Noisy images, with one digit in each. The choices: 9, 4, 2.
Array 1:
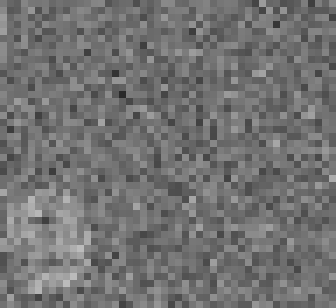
9
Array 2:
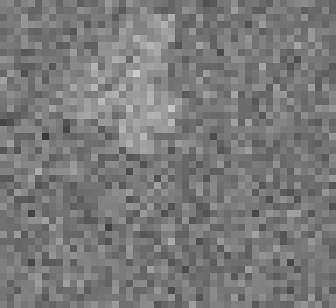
4
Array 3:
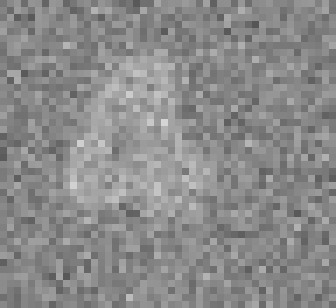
4
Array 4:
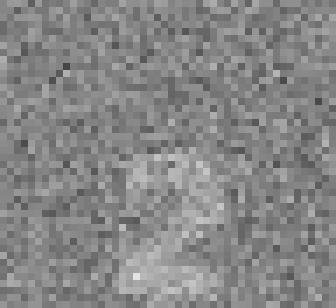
2
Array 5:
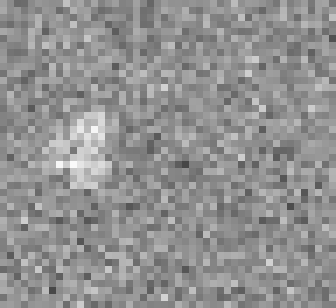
4
